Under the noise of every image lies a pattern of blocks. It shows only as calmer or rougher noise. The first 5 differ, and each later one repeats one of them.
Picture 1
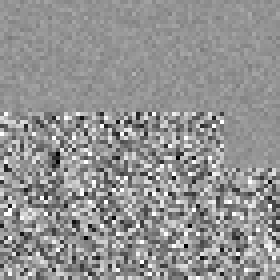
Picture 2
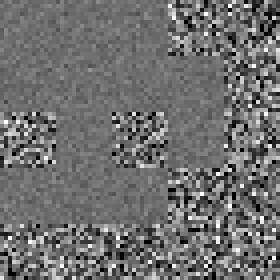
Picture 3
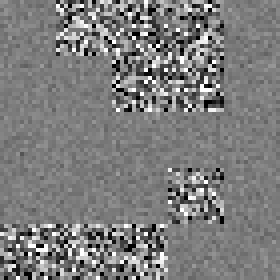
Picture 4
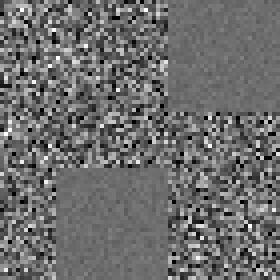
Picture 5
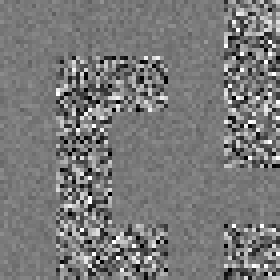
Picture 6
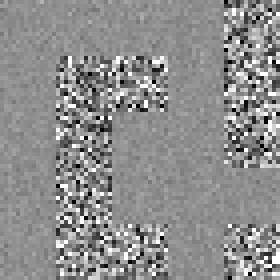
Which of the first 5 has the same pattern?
5
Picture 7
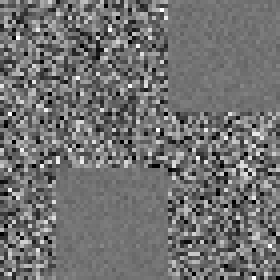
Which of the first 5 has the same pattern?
4
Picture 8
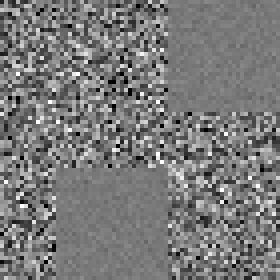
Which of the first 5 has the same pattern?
4
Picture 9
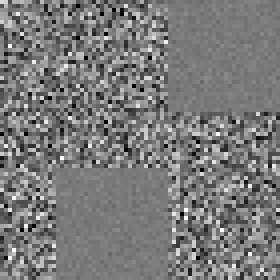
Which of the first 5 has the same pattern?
4
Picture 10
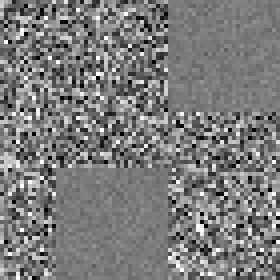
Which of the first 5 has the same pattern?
4
